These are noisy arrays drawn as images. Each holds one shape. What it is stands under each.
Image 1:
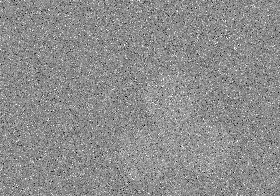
club
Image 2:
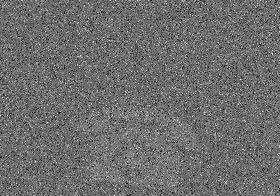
telephone
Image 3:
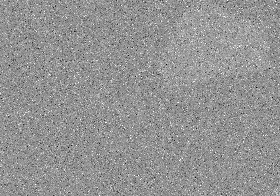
cloud
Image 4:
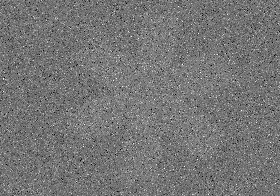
asterisk
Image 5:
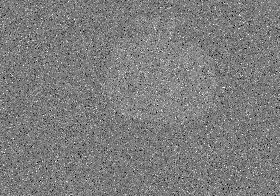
apple
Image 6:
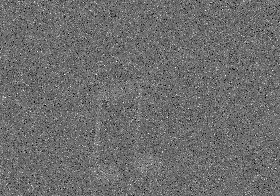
pair of musical notes
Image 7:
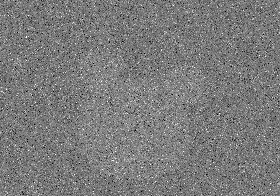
bear's head
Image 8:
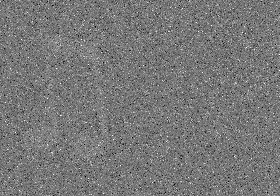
pair of musical notes
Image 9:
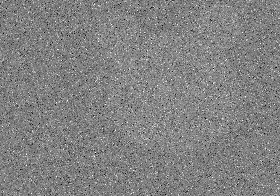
bear's head
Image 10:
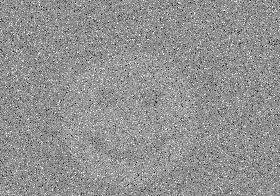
smiling face
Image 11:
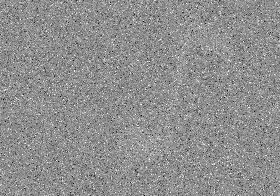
musical note
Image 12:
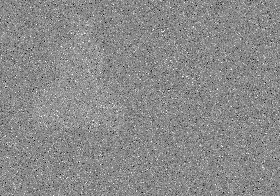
chess pawn
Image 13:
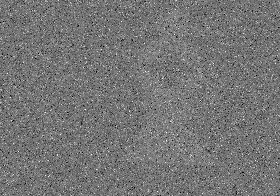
chess bishop
